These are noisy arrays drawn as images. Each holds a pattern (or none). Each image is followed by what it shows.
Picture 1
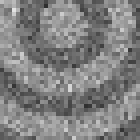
rings round one point
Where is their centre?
top middle
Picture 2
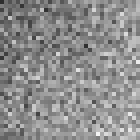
a smooth slope
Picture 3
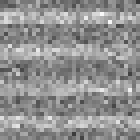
horizontal stripes
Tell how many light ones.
4
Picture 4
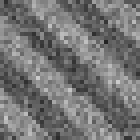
diagonal stripes
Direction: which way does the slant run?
top left to bottom right
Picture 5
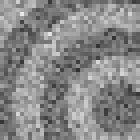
rings round one point
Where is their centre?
bottom right
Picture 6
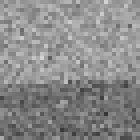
a sharp edge
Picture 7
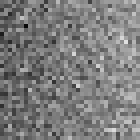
a smooth slope
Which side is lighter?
right
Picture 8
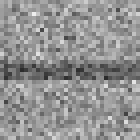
one horizontal stripe
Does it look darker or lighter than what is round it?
darker
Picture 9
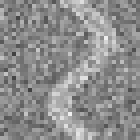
a wavy band
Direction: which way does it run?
top to bottom
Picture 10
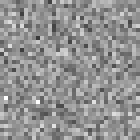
only noise
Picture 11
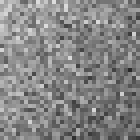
a smooth slope
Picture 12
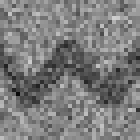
a wavy band
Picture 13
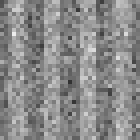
vertical stripes
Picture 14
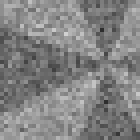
spokes from one point
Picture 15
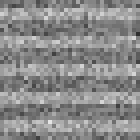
horizontal stripes
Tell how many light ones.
5
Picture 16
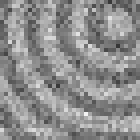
rings round one point
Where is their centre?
top right
